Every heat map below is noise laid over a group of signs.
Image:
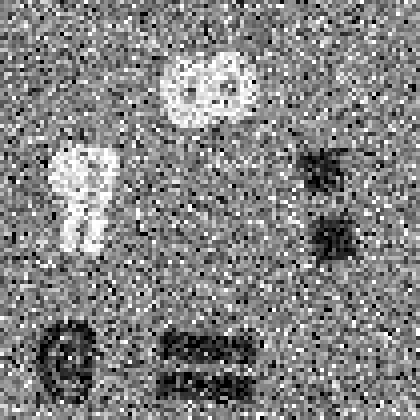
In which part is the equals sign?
bottom middle
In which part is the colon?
middle right
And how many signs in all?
5
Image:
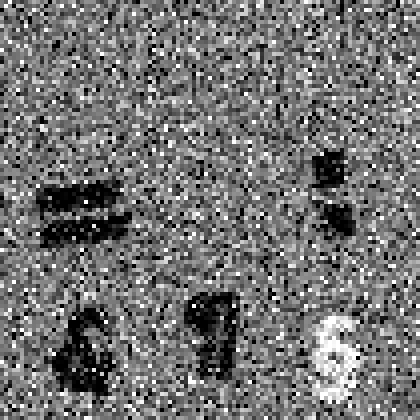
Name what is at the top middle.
nothing
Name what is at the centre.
nothing
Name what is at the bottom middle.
pilcrow
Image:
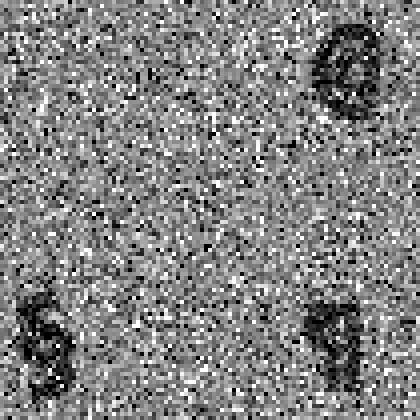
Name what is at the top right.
at sign
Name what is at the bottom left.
section sign
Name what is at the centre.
nothing
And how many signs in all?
3
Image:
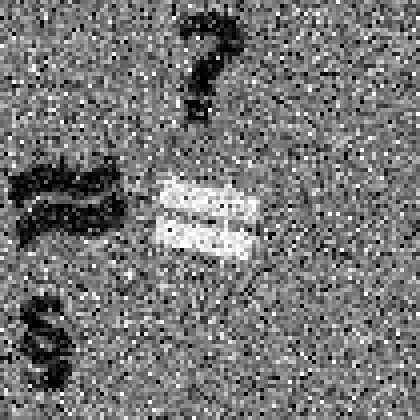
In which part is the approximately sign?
middle left
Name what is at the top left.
nothing
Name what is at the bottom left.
section sign
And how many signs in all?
4
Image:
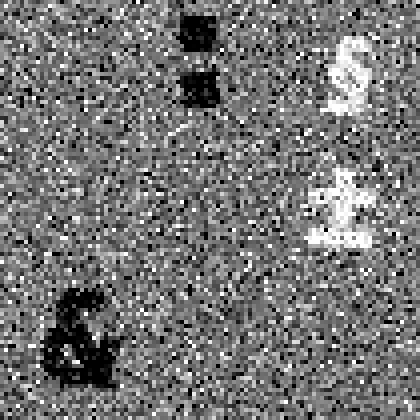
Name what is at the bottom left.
ampersand
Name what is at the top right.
section sign
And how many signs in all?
4
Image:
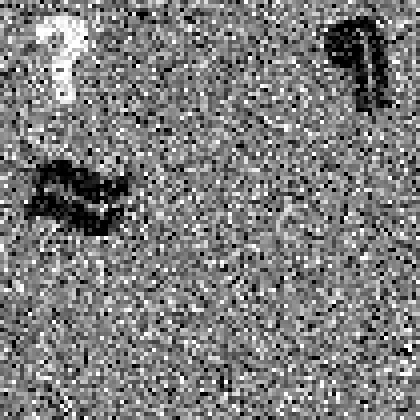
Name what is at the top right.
pilcrow
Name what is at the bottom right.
nothing
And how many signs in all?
3
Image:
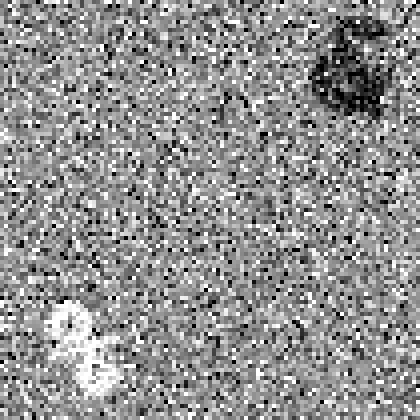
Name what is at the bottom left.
percent sign
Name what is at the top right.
ampersand
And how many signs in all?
2
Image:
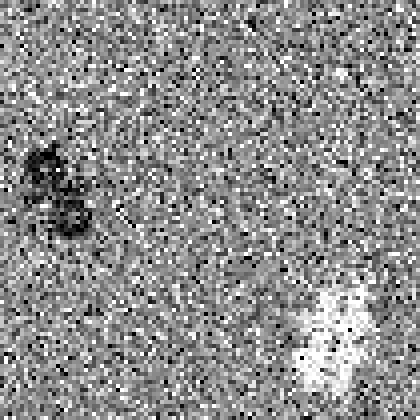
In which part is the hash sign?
bottom right
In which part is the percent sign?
middle left
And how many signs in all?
2
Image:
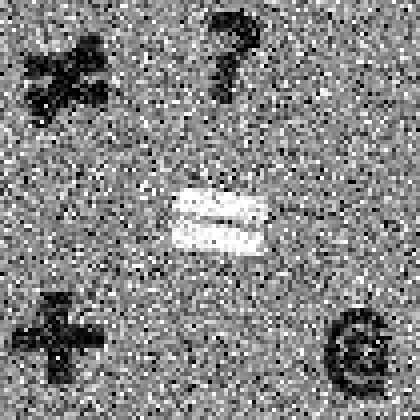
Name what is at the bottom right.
at sign
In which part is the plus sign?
bottom left
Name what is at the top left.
not-equal sign
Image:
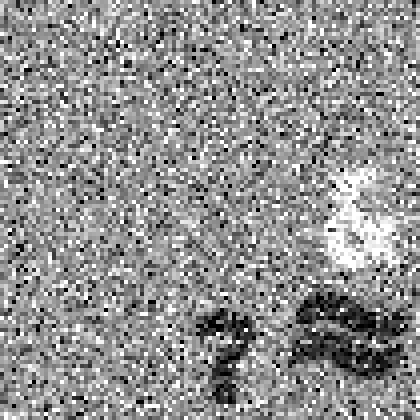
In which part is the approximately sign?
bottom right
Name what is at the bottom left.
nothing
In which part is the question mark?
bottom middle
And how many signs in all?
3
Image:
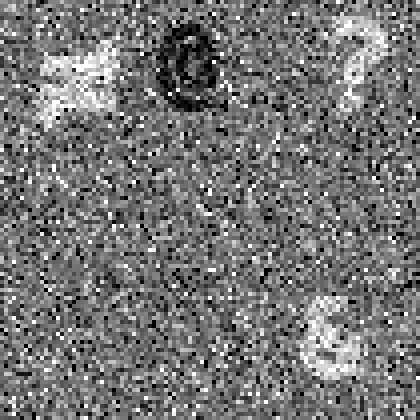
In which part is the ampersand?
bottom right
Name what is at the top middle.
at sign
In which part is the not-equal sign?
top left
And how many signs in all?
4
